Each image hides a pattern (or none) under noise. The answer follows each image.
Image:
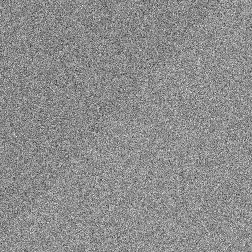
a sharp edge
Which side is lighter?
bottom right
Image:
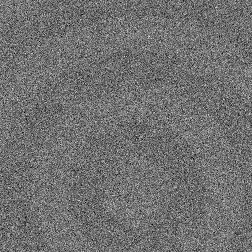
rings round one point
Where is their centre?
bottom middle
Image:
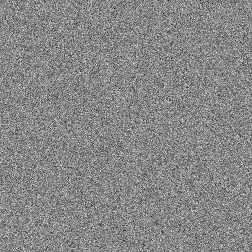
only noise
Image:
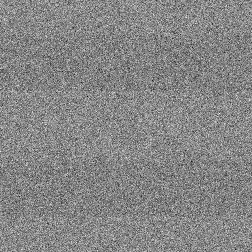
horizontal stripes
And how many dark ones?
2
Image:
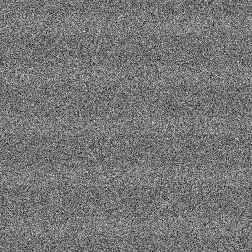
horizontal stripes
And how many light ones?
5
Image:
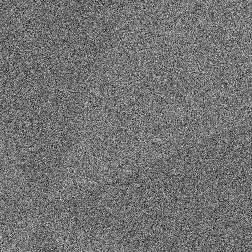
spokes from one point
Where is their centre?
bottom left
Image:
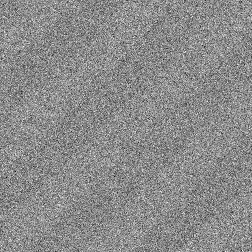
diagonal stripes
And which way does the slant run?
bottom left to top right
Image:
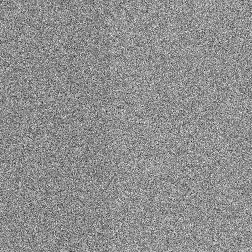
a sharp edge
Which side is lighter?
right
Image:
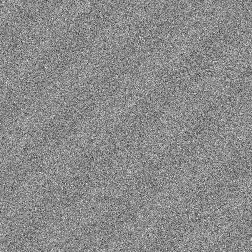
diagonal stripes
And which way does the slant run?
bottom left to top right
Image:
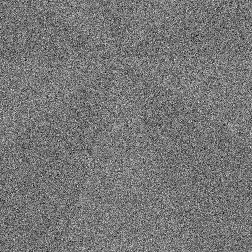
spokes from one point
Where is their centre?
top middle
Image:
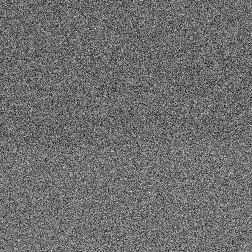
a sharp edge
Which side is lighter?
bottom
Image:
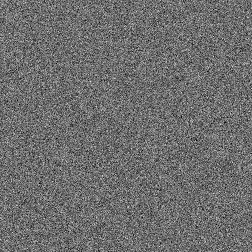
only noise
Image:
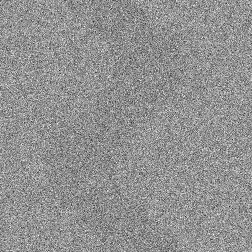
a wavy band
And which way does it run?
top to bottom
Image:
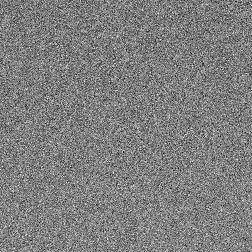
a smooth slope
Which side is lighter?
bottom
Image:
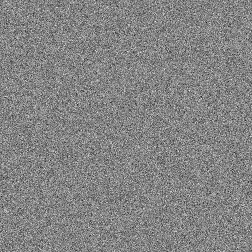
only noise
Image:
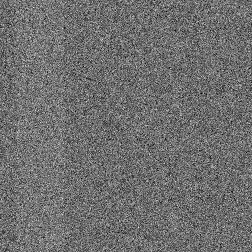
one vertical stripe
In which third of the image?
left
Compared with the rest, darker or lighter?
lighter
